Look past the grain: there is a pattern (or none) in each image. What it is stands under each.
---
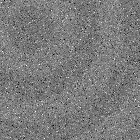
rings round one point
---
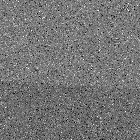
a sharp edge
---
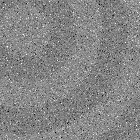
rings round one point
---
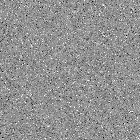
only noise
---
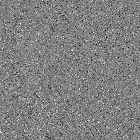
only noise
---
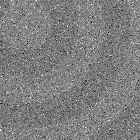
rings round one point
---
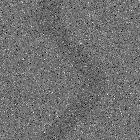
a wavy band
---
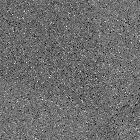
spokes from one point
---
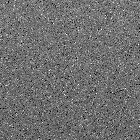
a smooth slope
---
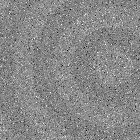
rings round one point
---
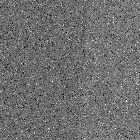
a sharp edge
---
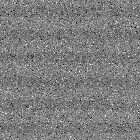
horizontal stripes
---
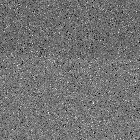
a sharp edge
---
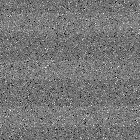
horizontal stripes
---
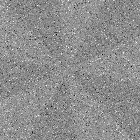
spokes from one point
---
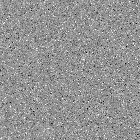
only noise
